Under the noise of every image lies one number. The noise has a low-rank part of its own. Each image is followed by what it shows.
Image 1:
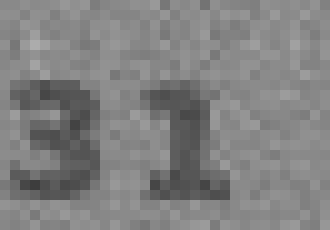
31
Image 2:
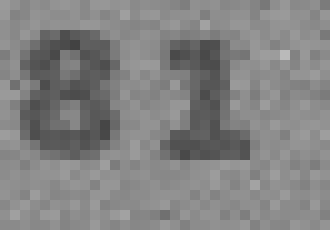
81
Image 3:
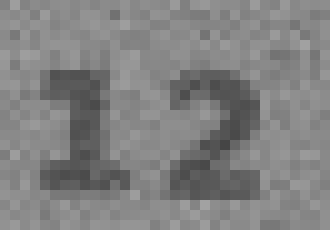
12
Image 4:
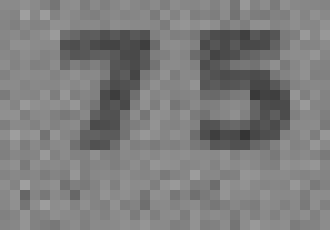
75
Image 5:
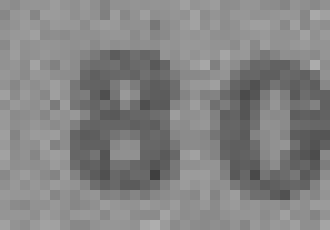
80
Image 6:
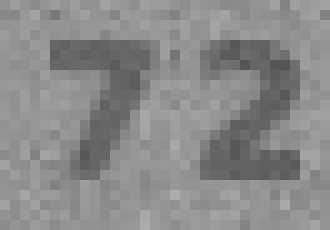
72
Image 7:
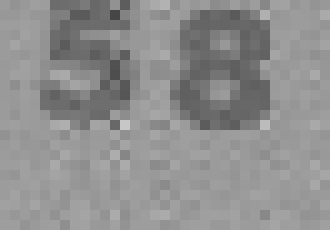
58
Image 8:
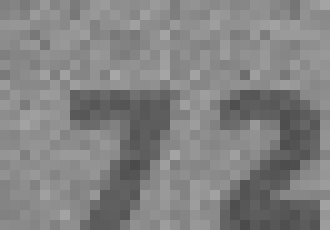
72
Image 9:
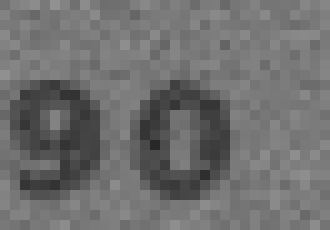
90
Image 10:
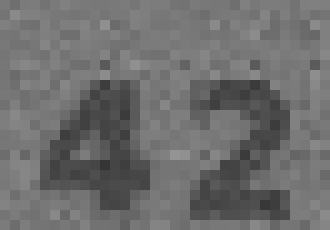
42
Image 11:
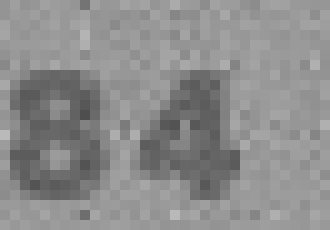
84
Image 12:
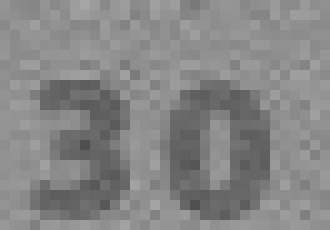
30
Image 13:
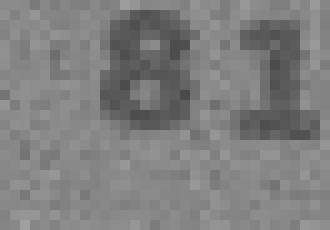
81
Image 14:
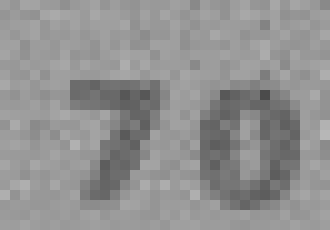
70
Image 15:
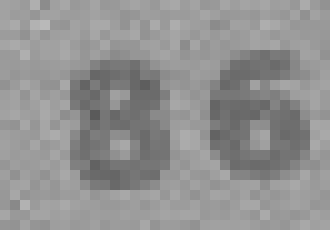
86
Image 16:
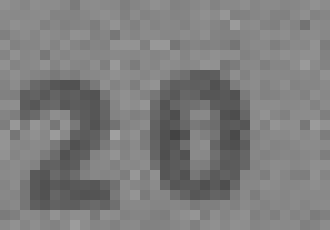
20
